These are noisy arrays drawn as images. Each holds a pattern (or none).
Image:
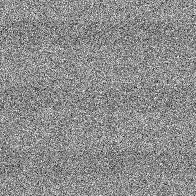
horizontal stripes
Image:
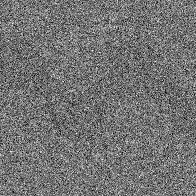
a wavy band
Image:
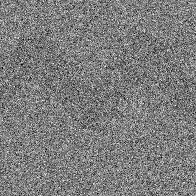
a wavy band
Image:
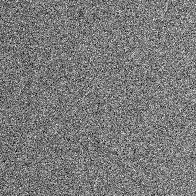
a smooth slope
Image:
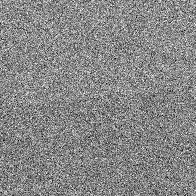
a sharp edge
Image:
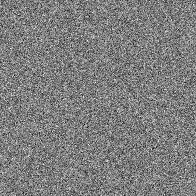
only noise
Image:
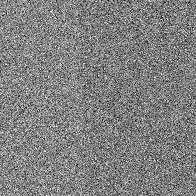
a sharp edge
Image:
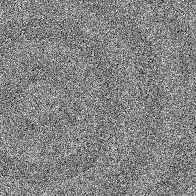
rings round one point
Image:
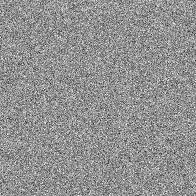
only noise
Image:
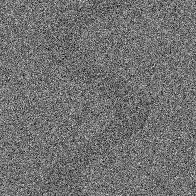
a wavy band
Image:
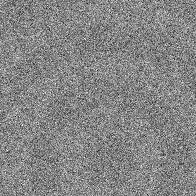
rings round one point
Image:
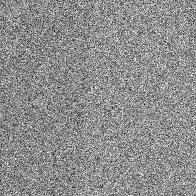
a sharp edge
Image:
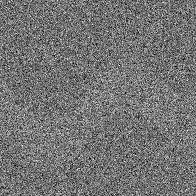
a wavy band
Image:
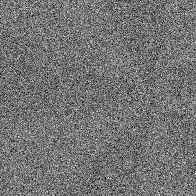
spokes from one point
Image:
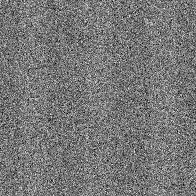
vertical stripes
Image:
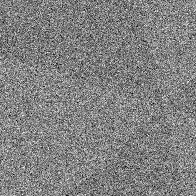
spokes from one point
